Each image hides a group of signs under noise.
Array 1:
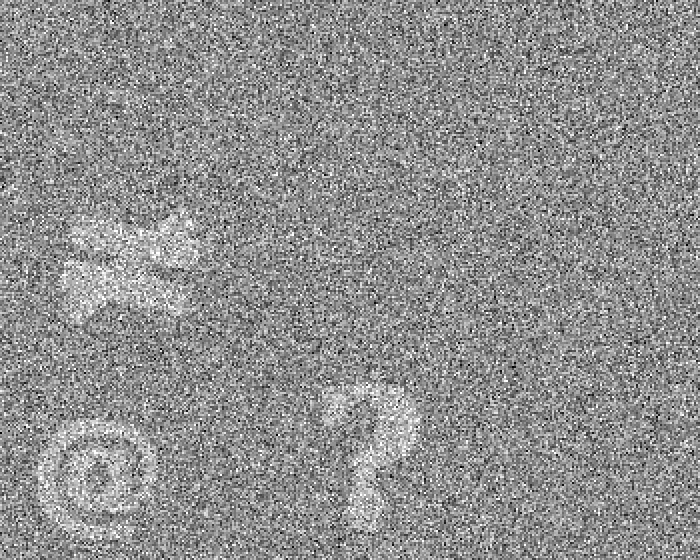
middle left: light not-equal sign; bottom left: light at sign; bottom middle: light question mark
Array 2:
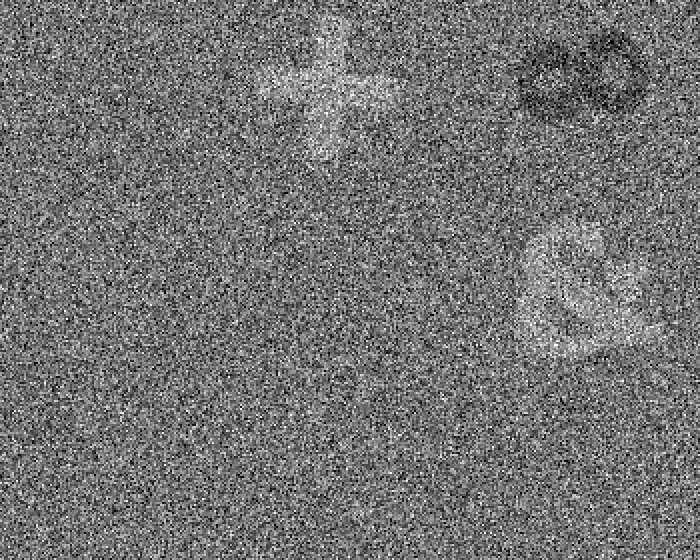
top middle: light plus sign; top right: dark infinity sign; middle right: light ampersand
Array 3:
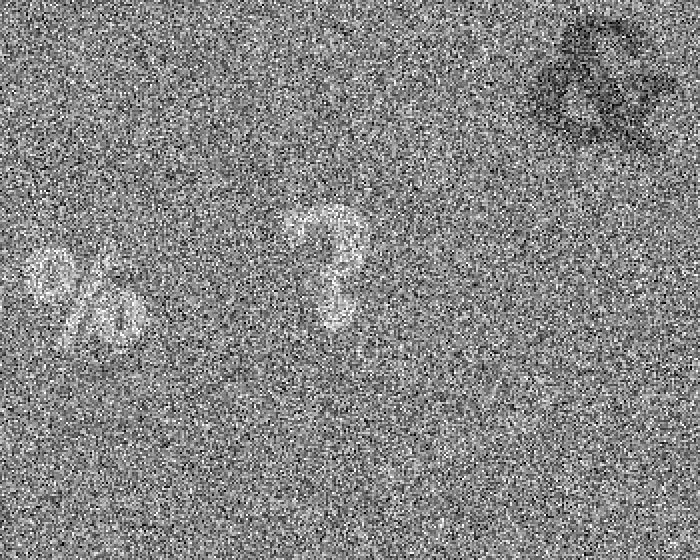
top right: dark ampersand; middle left: light percent sign; centre: light question mark
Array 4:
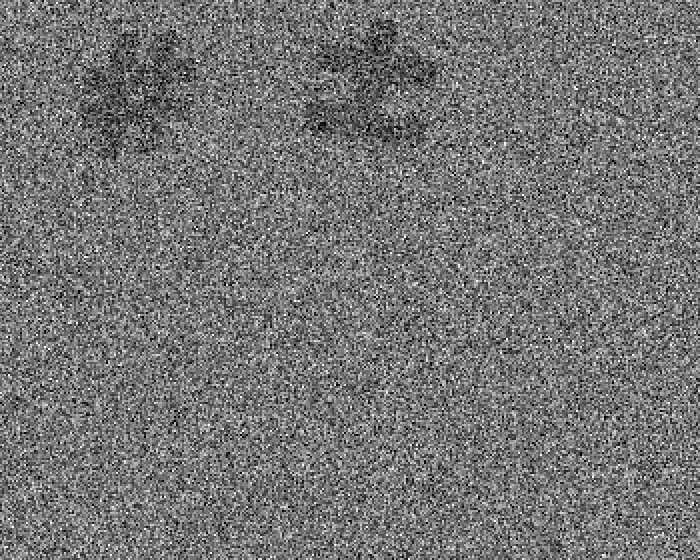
top left: dark hash sign; top middle: dark plus-minus sign
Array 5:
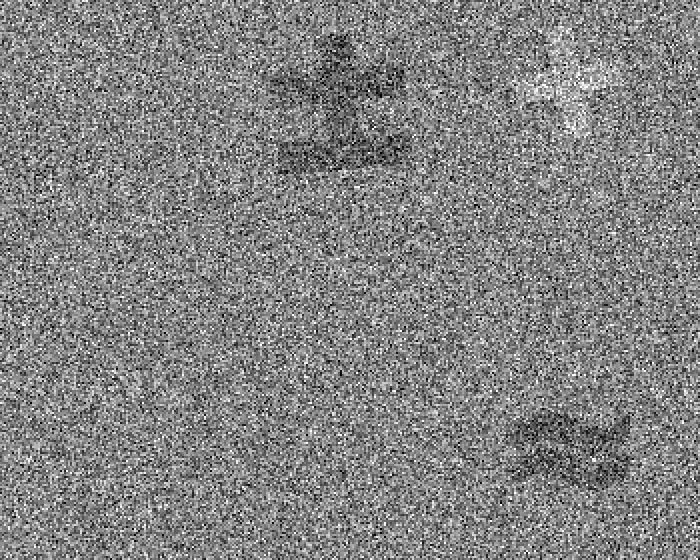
top middle: dark plus-minus sign; top right: light plus sign; bottom right: dark approximately sign
